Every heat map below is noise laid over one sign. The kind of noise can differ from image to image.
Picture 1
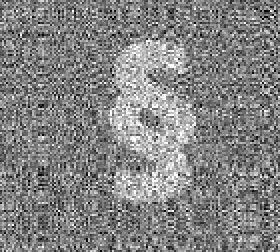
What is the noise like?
low rank plus noise
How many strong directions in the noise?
three or four
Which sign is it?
section sign
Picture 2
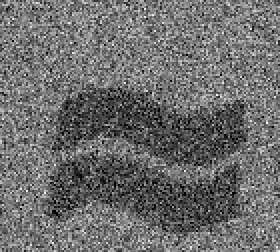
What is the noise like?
independent entries
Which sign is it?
approximately sign
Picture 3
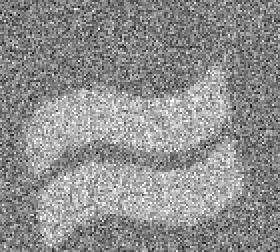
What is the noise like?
independent entries
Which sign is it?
approximately sign
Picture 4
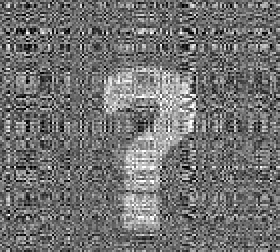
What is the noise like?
low rank plus noise
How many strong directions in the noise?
two
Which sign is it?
question mark
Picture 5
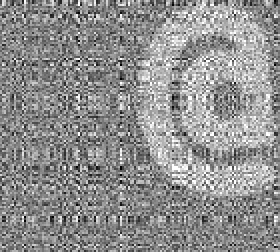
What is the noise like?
low rank plus noise
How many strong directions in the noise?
two
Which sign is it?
at sign
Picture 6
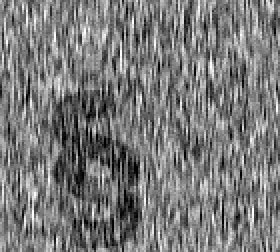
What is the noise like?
streaked along the columns
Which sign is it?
section sign
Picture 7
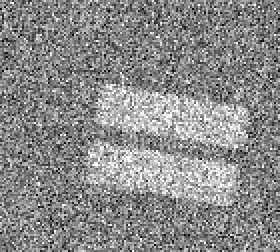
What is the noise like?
independent entries
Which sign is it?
equals sign
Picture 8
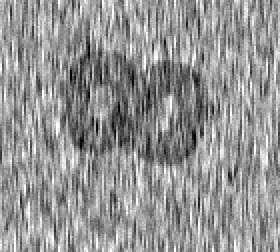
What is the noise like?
streaked along the columns
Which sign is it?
infinity sign
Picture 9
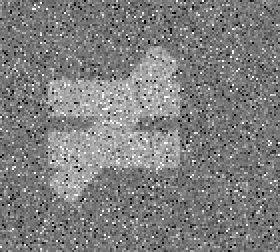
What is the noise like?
heavy tails
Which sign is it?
not-equal sign
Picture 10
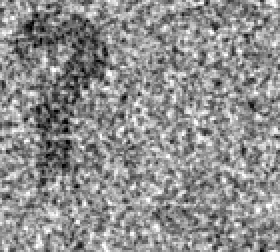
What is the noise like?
blotchy
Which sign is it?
question mark
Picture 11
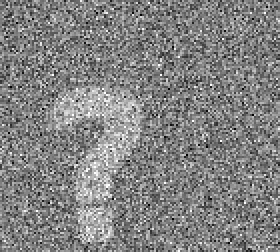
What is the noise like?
independent entries
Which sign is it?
question mark
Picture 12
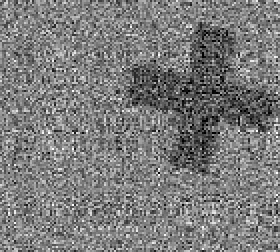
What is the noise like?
low rank plus noise
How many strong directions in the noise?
five to eight
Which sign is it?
plus sign
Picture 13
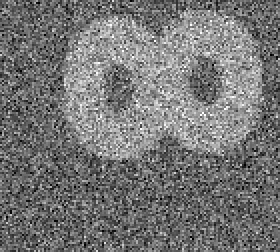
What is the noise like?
independent entries
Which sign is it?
infinity sign
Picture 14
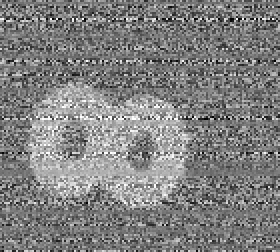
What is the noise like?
rows of uneven size
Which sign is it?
infinity sign
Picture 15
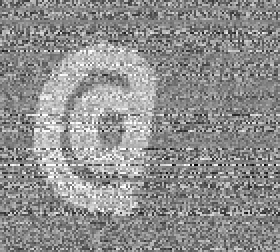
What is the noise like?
rows of uneven size
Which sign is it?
at sign
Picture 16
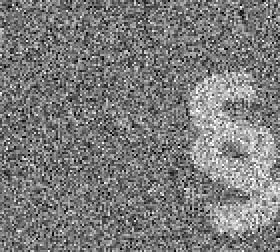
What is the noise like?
independent entries
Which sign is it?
section sign
